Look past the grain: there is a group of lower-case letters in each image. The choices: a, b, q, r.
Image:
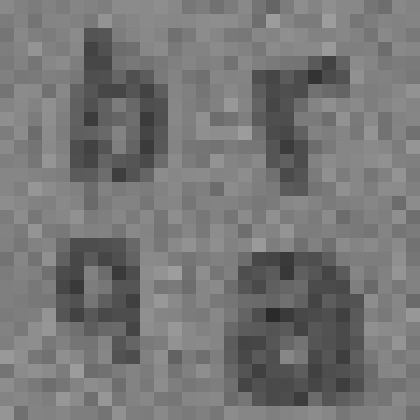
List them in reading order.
top left: dark b; top right: dark r; bottom left: dark q; bottom right: dark a
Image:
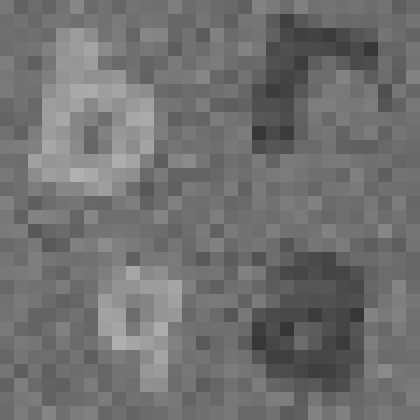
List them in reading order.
top left: light b; top right: dark r; bottom left: light q; bottom right: dark a
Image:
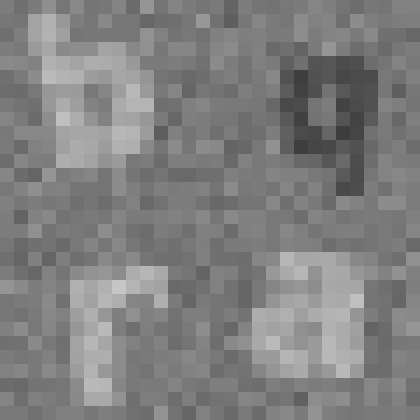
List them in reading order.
top left: light b; top right: dark q; bottom left: light r; bottom right: light a
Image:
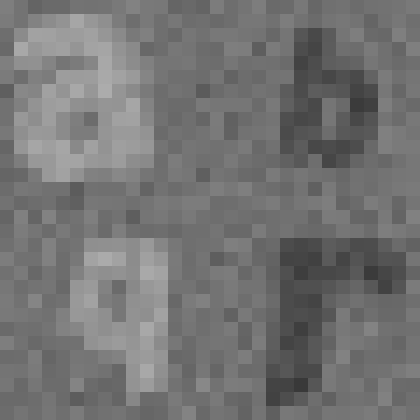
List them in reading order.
top left: light a; top right: dark b; bottom left: light q; bottom right: dark r
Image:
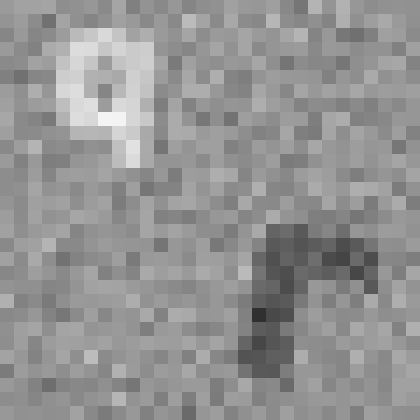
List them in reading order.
top left: light q; bottom right: dark r
